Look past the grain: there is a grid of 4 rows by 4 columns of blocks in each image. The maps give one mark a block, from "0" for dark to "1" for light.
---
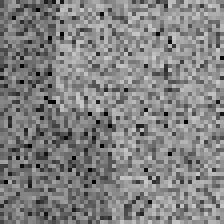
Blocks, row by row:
0 1 1 1
0 1 1 1
0 0 1 1
0 0 1 1
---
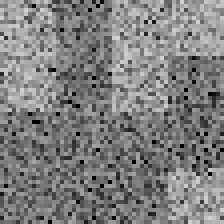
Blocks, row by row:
1 0 1 1
1 0 1 0
0 0 0 0
0 0 0 1
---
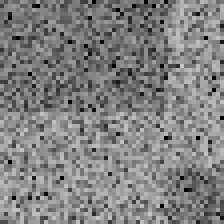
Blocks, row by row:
0 0 0 1
0 0 0 1
1 1 1 1
1 1 1 0
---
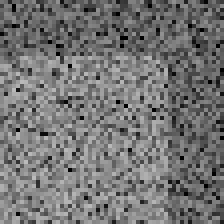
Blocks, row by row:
0 0 0 0
1 1 1 0
1 1 1 0
1 1 1 0
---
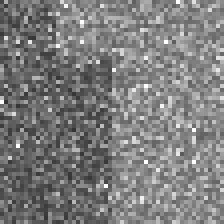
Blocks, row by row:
0 1 1 1
0 0 1 1
0 0 1 1
0 0 1 1
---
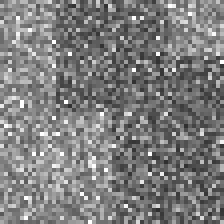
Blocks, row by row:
1 0 0 1
1 0 0 0
1 1 0 0
1 1 0 0
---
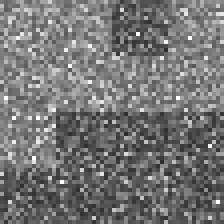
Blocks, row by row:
1 1 0 1
1 1 1 1
1 0 0 0
0 0 0 0
